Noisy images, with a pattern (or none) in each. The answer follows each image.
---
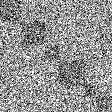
blocks along the diagonal
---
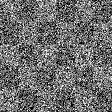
a checkerboard
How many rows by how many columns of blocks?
5 by 6
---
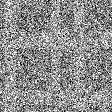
bands of rows crossing bands of columns
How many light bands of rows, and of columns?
2 and 3
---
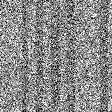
bands of columns
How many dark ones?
5
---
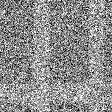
bands of rows crossing bands of columns
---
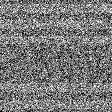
bands of rows
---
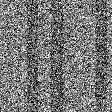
bands of columns
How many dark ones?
3
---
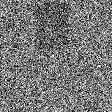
one block
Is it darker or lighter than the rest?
darker
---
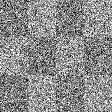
a checkerboard
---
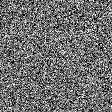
only noise
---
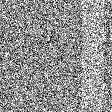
one band of columns
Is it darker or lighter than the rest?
lighter
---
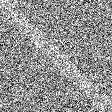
a diagonal band
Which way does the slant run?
top left to bottom right
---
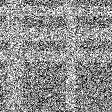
bands of rows crossing bands of columns
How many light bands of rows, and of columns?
3 and 2
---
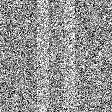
bands of columns
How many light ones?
2
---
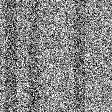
bands of columns
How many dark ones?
3
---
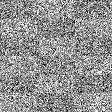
a checkerboard
